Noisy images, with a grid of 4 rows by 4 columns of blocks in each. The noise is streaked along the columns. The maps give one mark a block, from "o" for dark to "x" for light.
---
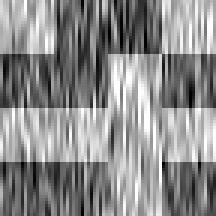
x o o x
o o x o
x x x x
o o x o
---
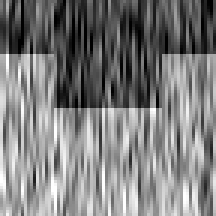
o o o o
x o o x
x x x x
x x x x
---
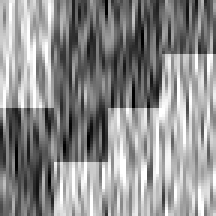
x o o o
x o o x
o o x x
o x x x
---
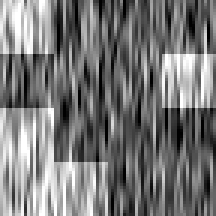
x o o o
o o o x
x o o o
x x o o
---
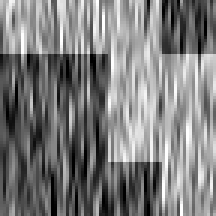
x x x o
o o x x
o o x x
o o o x
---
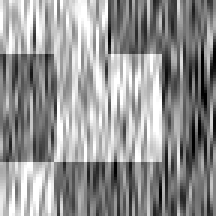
x x o o
o x x o
o x x o
x o o o
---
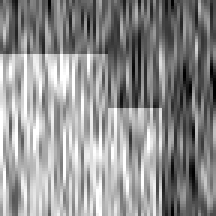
o o o o
x x o o
x x x o
x x x o
